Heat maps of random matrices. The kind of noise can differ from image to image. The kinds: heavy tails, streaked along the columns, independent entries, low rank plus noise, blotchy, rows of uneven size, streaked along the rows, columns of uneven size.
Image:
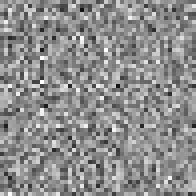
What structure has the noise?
low rank plus noise
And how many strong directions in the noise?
five to eight
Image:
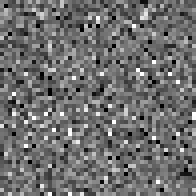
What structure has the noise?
heavy tails
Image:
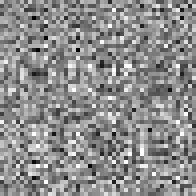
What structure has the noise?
low rank plus noise
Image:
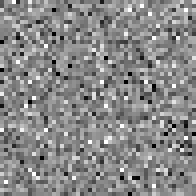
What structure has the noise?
heavy tails
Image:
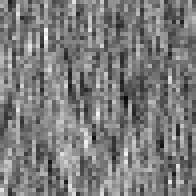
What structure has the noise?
streaked along the columns
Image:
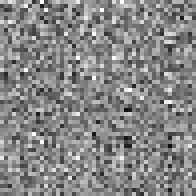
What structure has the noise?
low rank plus noise
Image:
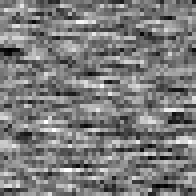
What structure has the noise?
streaked along the rows
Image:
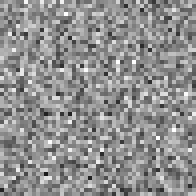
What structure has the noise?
independent entries
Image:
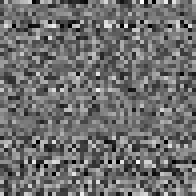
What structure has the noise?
rows of uneven size
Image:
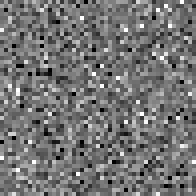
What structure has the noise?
heavy tails
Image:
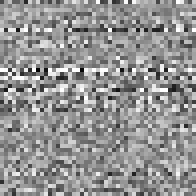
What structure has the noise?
rows of uneven size
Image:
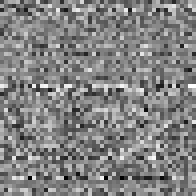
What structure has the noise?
rows of uneven size
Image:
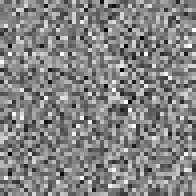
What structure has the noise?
low rank plus noise
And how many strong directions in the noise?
five to eight
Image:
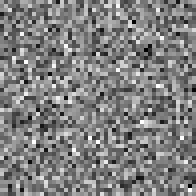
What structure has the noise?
independent entries
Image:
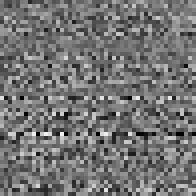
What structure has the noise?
rows of uneven size
